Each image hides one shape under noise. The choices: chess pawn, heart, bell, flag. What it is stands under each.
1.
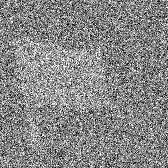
flag
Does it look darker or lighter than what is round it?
lighter
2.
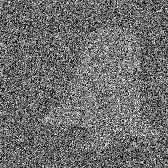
bell
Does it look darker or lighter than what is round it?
lighter
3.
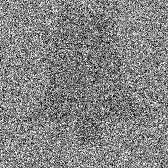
bell
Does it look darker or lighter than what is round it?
darker
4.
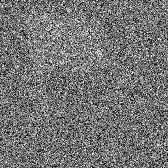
flag
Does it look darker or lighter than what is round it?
lighter
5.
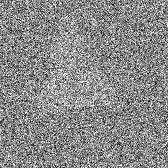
chess pawn
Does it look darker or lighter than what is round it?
lighter
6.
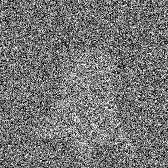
bell
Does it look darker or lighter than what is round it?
lighter
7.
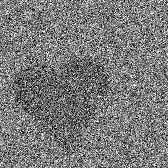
heart
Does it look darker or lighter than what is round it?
darker
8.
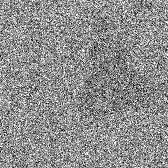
chess pawn
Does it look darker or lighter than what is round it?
darker
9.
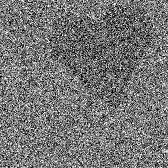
heart
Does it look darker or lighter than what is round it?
darker
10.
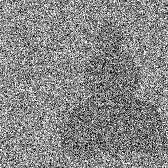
chess pawn
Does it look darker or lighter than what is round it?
darker
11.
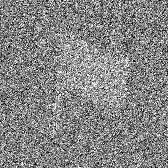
flag
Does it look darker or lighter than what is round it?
lighter
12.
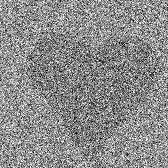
heart
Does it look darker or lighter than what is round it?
darker
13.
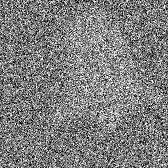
bell
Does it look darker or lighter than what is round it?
lighter
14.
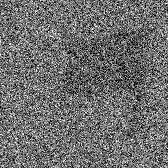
flag
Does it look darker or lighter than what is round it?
darker
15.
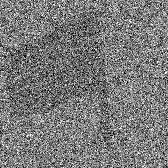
flag
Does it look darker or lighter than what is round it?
darker
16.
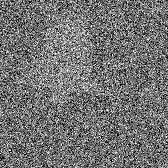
bell
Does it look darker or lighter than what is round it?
lighter
